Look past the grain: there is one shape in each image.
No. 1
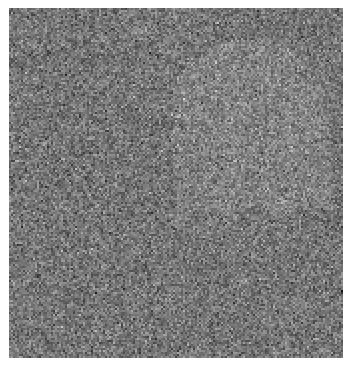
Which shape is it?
ghost
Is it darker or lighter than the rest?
lighter
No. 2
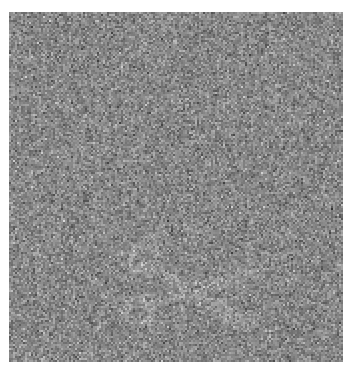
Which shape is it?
pair of scissors
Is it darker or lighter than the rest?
lighter
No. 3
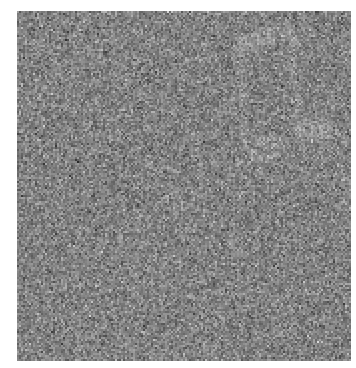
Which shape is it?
pair of musical notes
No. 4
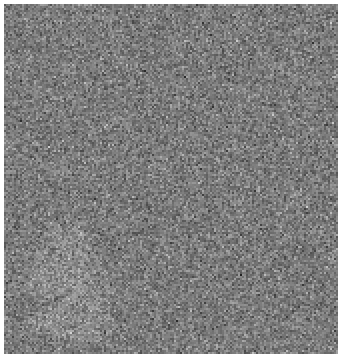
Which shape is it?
chess knight
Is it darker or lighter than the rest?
lighter
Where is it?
bottom left
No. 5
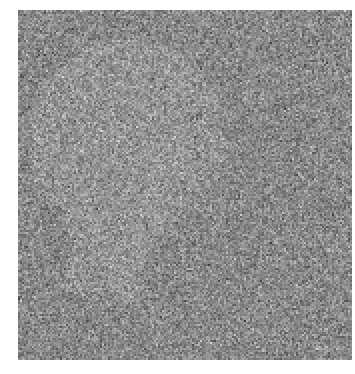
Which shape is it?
light bulb
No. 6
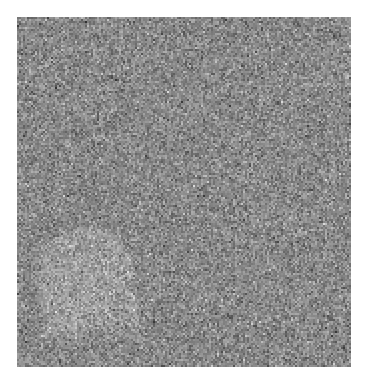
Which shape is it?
ghost
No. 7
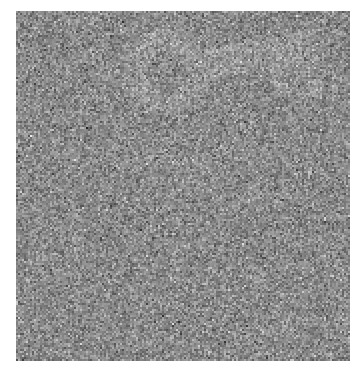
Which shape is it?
key
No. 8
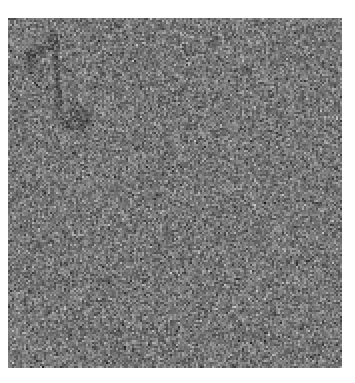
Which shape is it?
musical note
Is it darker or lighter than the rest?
darker
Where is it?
top left
